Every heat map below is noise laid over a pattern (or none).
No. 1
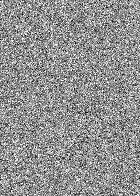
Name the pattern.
only noise
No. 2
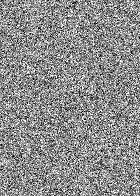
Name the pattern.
only noise
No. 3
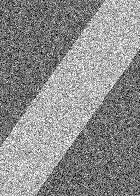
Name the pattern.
a diagonal band
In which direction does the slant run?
bottom left to top right
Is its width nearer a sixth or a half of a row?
a half
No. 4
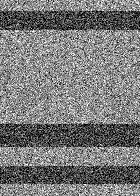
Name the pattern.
bands of rows
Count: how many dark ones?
3
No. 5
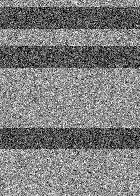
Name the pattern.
bands of rows
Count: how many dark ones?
3
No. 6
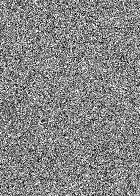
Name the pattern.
only noise
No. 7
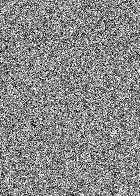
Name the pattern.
only noise
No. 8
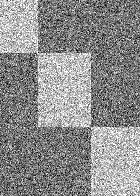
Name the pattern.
blocks along the diagonal
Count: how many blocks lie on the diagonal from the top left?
3
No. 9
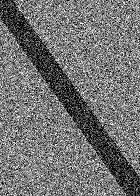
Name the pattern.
a diagonal band
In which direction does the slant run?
top left to bottom right
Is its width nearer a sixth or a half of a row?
a sixth
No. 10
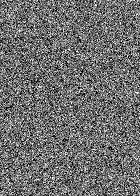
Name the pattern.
only noise
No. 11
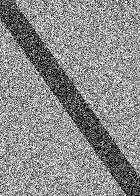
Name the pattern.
a diagonal band
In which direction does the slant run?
top left to bottom right
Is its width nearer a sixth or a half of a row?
a sixth
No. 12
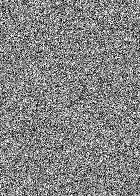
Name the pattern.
only noise
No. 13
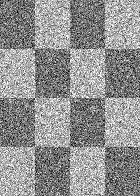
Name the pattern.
a checkerboard
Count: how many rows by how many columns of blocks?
4 by 4
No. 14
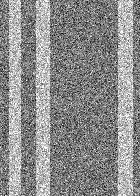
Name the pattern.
bands of columns
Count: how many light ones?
3
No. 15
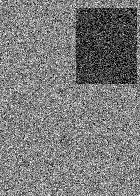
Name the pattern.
one block
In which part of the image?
top right
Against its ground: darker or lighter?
darker
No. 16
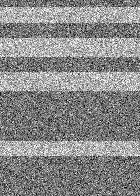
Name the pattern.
bands of rows
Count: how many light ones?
4
